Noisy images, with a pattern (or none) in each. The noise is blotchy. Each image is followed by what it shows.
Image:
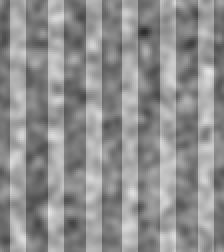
vertical stripes
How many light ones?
6
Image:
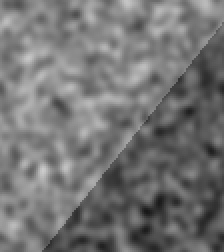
a sharp edge
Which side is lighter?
top left
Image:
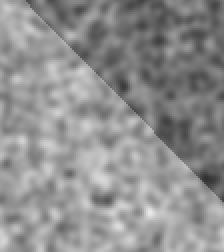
a sharp edge
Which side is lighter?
bottom left
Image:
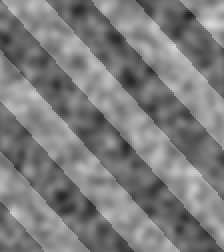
diagonal stripes
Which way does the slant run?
top left to bottom right
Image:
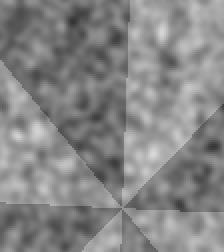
spokes from one point
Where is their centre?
bottom middle
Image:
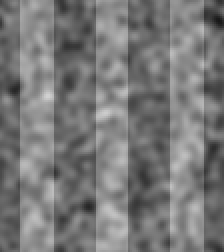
vertical stripes
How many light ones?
3
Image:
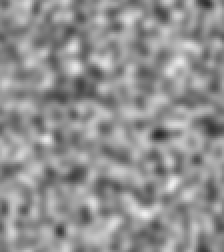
only noise
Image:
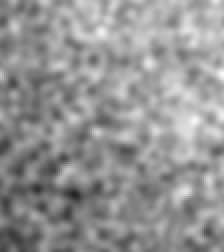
a smooth slope
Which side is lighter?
top right
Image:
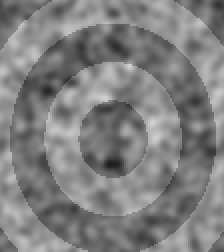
rings round one point
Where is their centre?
centre
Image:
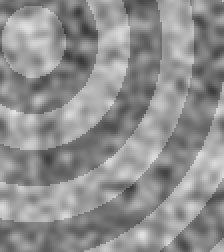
rings round one point
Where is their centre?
top left
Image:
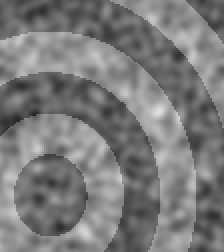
rings round one point
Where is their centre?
bottom left
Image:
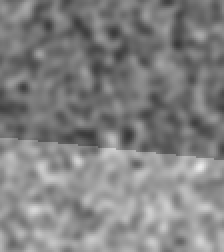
a sharp edge
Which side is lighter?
bottom
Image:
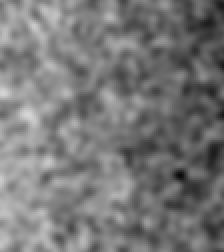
a smooth slope
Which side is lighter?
left
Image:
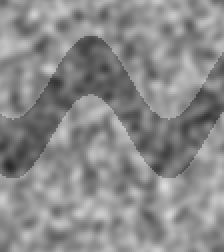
a wavy band
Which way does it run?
left to right
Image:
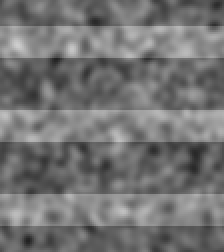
horizontal stripes
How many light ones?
3
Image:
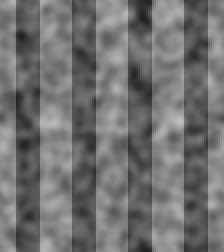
vertical stripes
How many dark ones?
4
